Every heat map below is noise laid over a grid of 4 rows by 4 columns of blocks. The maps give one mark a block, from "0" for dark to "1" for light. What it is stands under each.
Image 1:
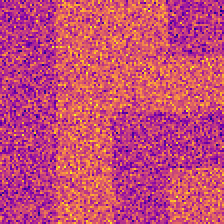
0 1 1 0
0 1 1 1
0 1 0 0
0 1 0 1
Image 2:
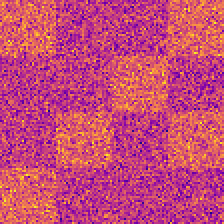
1 0 0 1
0 0 1 0
0 1 0 1
1 0 0 0
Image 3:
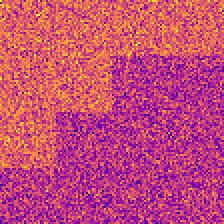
1 1 1 1
1 1 0 0
1 0 0 0
0 0 0 0
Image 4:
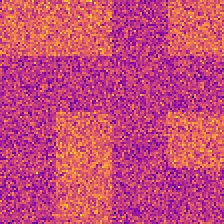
1 1 0 1
0 0 0 0
0 1 0 1
0 1 0 0
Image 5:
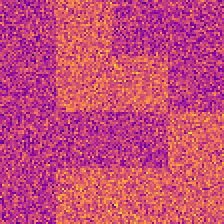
0 1 0 0
0 1 1 0
0 0 0 1
0 1 1 1
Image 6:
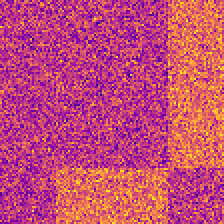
0 0 0 1
0 0 0 1
0 0 0 1
0 1 1 0
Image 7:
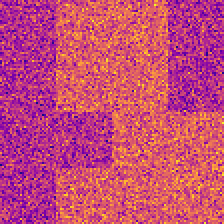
0 1 1 0
0 1 1 0
0 0 1 1
0 1 1 1
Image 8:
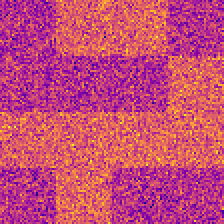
0 1 1 0
0 0 0 1
1 1 1 1
0 1 0 0
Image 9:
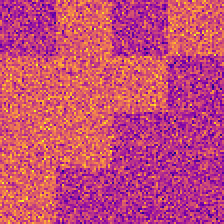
0 1 0 1
1 1 1 0
1 1 0 0
1 0 0 0
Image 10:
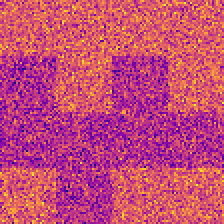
1 1 1 1
0 1 0 1
0 0 0 0
1 0 1 1
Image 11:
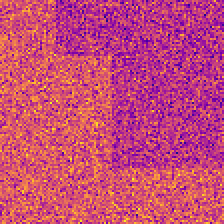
1 0 0 0
1 1 0 0
1 1 0 0
1 1 1 1
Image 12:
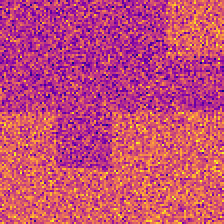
0 0 0 1
0 0 0 0
1 0 1 1
1 1 1 1
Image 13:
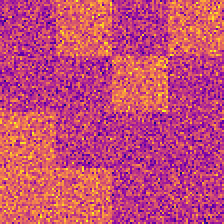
0 1 0 1
0 0 1 0
1 0 0 0
1 1 0 0
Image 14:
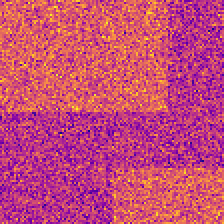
1 1 1 0
1 1 1 0
0 0 0 0
0 0 1 1
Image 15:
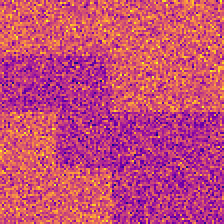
1 1 1 1
0 0 1 1
1 0 0 0
1 1 0 0
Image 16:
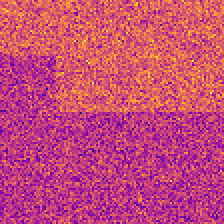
1 1 1 1
0 1 1 1
0 0 0 0
0 0 0 0
